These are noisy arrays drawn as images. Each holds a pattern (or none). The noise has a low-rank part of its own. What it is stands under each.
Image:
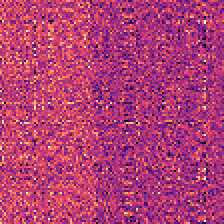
a sharp edge
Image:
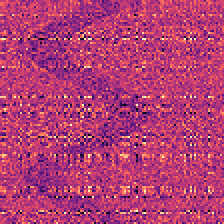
a wavy band
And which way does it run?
top to bottom
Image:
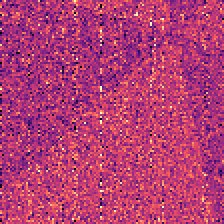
spokes from one point
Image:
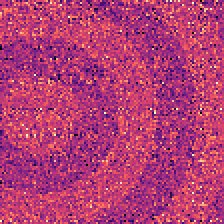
rings round one point
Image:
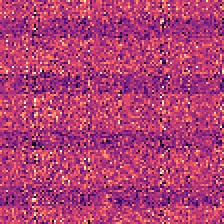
horizontal stripes
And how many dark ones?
4
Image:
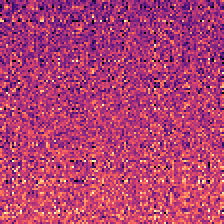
a smooth slope
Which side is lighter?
bottom
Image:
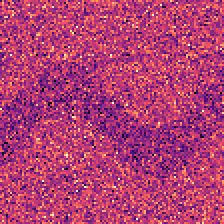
a wavy band
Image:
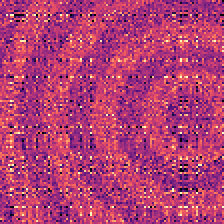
rings round one point
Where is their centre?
middle right
